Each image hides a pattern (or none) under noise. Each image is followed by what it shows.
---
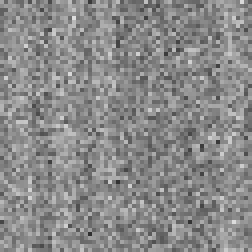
bands of columns
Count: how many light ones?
4
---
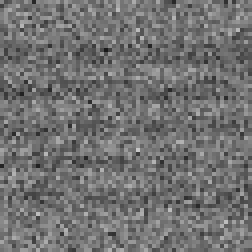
bands of rows
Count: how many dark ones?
5
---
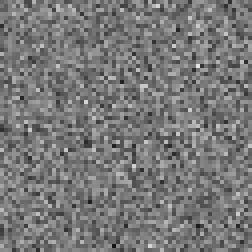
only noise
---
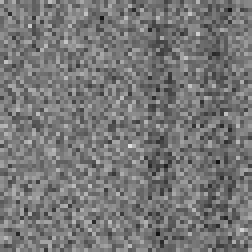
bands of columns
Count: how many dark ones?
2
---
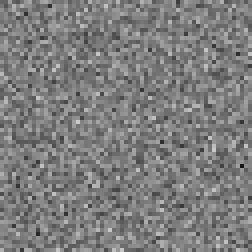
only noise
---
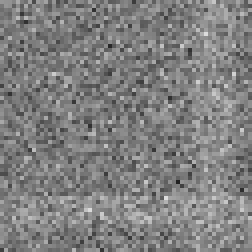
bands of rows crossing bands of columns
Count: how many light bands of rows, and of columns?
1 and 1
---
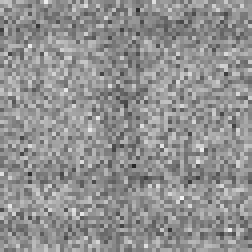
bands of rows crossing bands of columns
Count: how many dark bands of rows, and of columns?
3 and 1
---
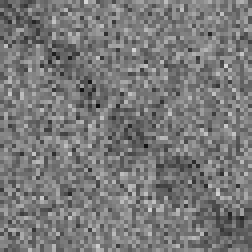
blocks along the diagonal
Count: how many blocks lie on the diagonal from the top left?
6
